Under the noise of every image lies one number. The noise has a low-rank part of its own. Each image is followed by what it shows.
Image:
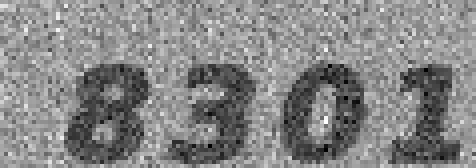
8301
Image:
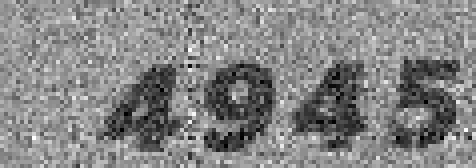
4945
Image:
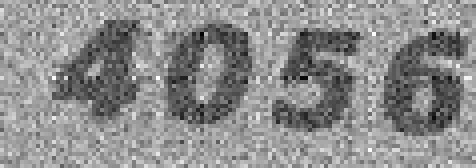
4056
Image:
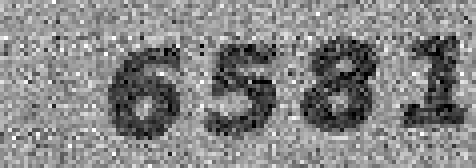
6581
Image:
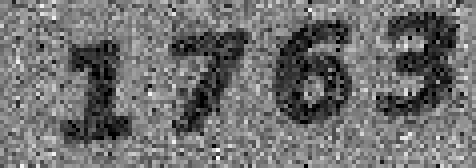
1763
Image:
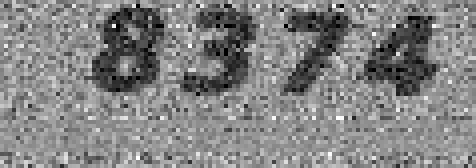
8374
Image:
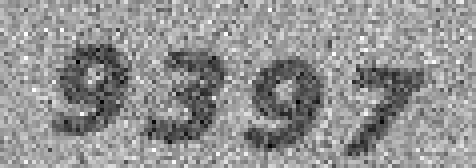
9397
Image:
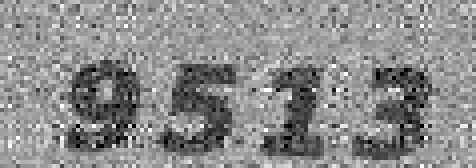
9513
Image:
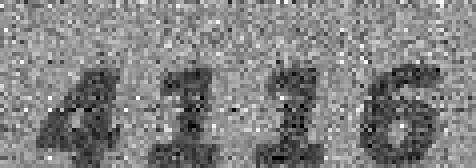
4116
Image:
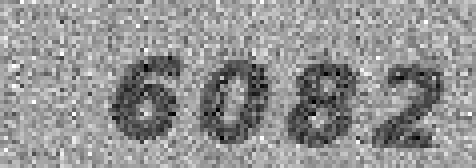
6082
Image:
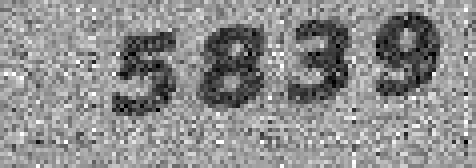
5839
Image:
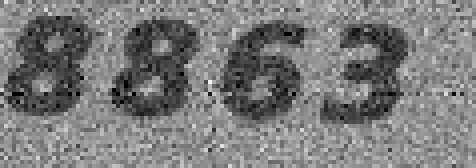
8863
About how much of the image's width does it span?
nearly all
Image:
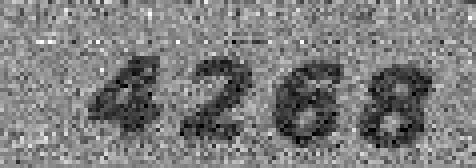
4268
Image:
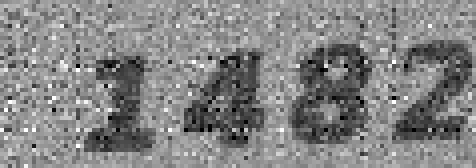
1482
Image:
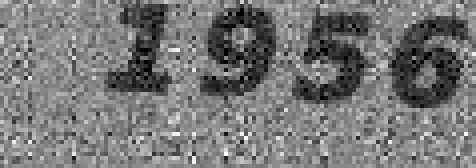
1956
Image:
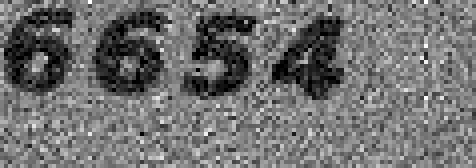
6654
